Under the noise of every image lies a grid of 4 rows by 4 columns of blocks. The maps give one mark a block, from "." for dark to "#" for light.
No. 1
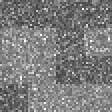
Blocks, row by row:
. . . .
# # . #
# # . .
. # # #
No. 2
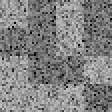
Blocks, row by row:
# . # .
. . # .
# . . #
# # # .
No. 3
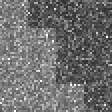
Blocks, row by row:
# . . .
# # . .
# # . .
# # # .
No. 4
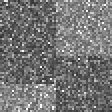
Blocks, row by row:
. . # #
. . # #
. . . .
# # . .
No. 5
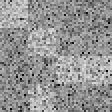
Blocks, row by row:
# . . .
. # . .
. . # #
. # . .
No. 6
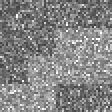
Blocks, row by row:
. . . .
. . # #
. # # #
# # . .
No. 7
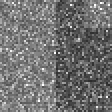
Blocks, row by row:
# # . #
# # . .
# # . .
# # . .
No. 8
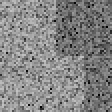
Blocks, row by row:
# # . .
# # . .
# # # .
# # # .
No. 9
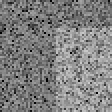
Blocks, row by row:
. . . .
. . # #
. . # #
. . # #
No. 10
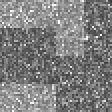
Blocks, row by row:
# # # .
. . # .
. . . .
# # . .
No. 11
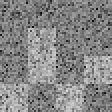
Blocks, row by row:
. . . .
. # . .
. # . #
# . # .
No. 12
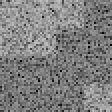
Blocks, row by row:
# # # .
# # . .
. . . .
. . . #
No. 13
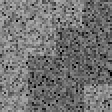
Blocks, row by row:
# # # .
# # . .
# . . .
# . . #
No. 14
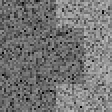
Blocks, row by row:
. . # #
. . . #
. . . #
. . # #
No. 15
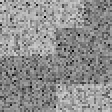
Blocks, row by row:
# # # .
# # . .
. . . .
. . # #
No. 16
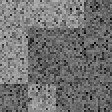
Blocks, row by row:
# # # .
# . . .
# . . .
. # . .
